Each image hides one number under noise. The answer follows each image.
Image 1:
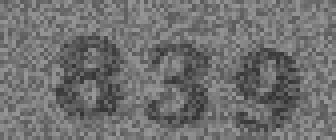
839
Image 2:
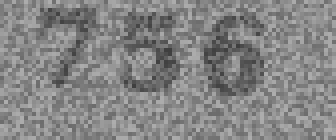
756
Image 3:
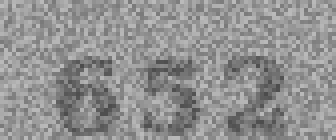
652
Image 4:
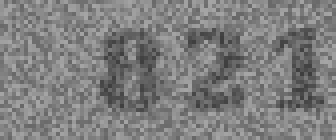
821
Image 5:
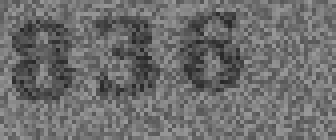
836
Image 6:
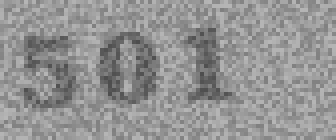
501
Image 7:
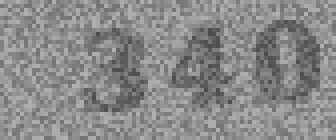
340
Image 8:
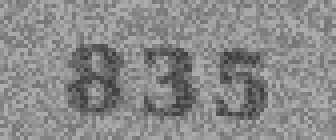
835
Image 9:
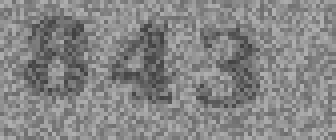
843
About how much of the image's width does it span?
two thirds
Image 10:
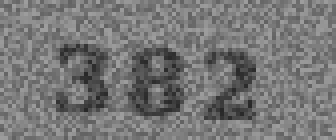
382
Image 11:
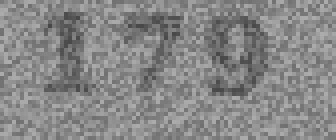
179
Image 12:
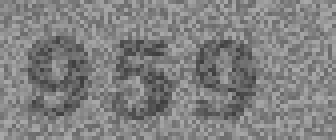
959
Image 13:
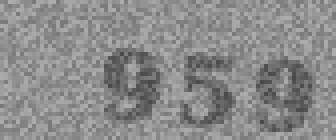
959
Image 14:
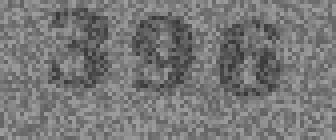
396
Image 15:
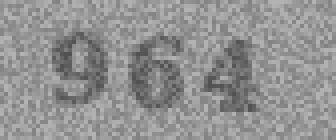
964
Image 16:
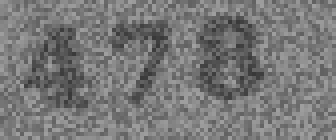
478
